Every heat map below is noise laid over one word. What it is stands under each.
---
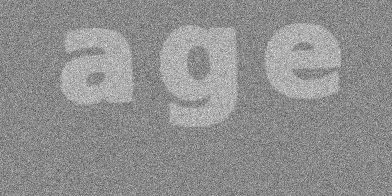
age
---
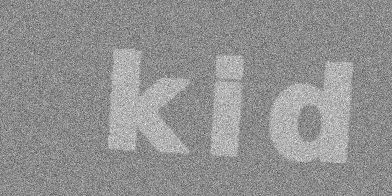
kid
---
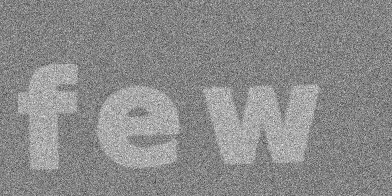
few
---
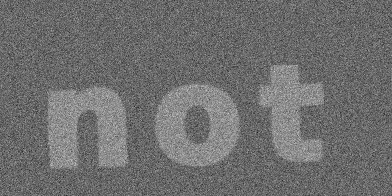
not
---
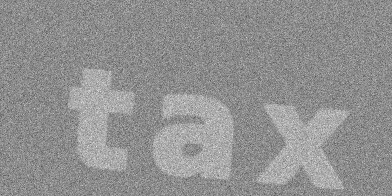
tax
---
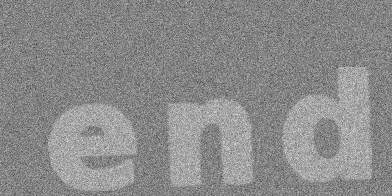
end
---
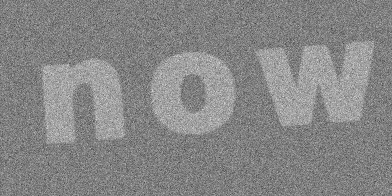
now
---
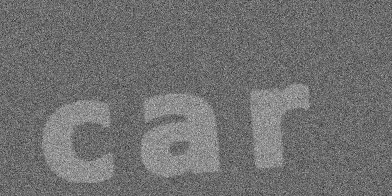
car
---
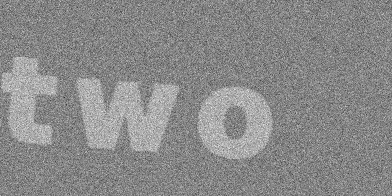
two
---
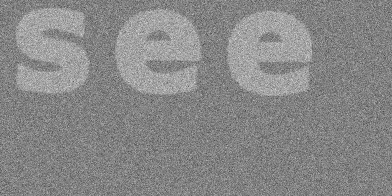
see
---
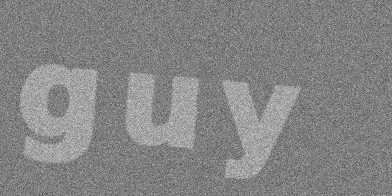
guy
